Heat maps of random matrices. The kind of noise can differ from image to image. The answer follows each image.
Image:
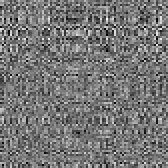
low rank plus noise
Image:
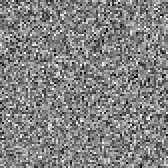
independent entries
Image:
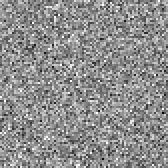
independent entries
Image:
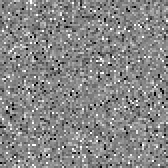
heavy tails
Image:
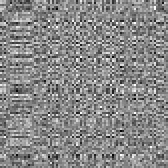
low rank plus noise
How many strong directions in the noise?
one
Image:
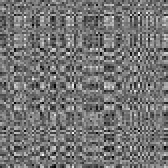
low rank plus noise
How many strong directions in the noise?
one
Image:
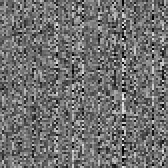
columns of uneven size
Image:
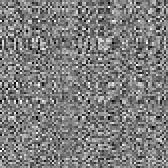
low rank plus noise
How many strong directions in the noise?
two
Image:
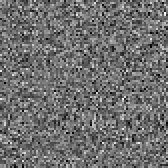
low rank plus noise
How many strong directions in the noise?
five to eight
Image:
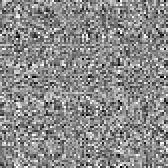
low rank plus noise
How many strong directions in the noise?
three or four
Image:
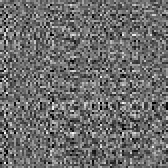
low rank plus noise
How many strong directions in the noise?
three or four
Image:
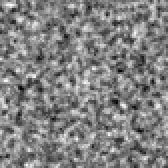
blotchy
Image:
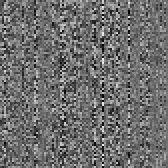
columns of uneven size
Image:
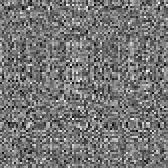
low rank plus noise
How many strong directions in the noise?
three or four
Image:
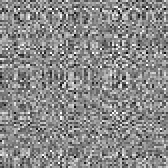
low rank plus noise
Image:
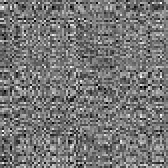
low rank plus noise
